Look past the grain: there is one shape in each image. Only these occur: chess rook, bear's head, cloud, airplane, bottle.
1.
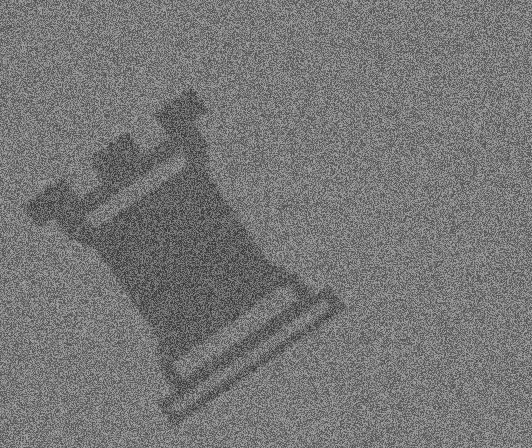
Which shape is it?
chess rook
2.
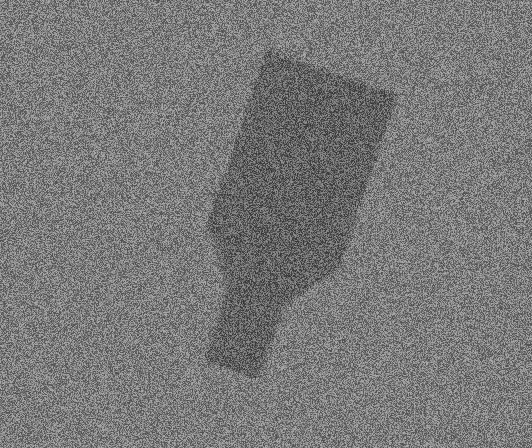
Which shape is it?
bottle
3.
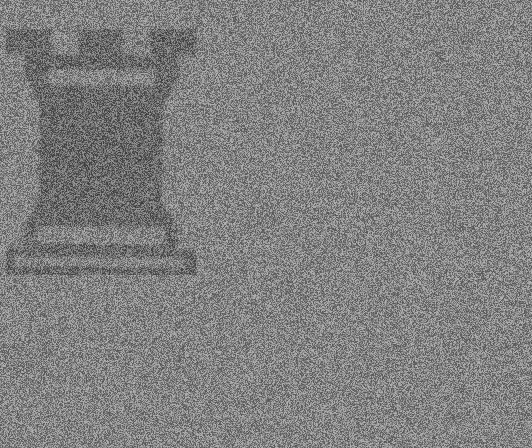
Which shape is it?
chess rook
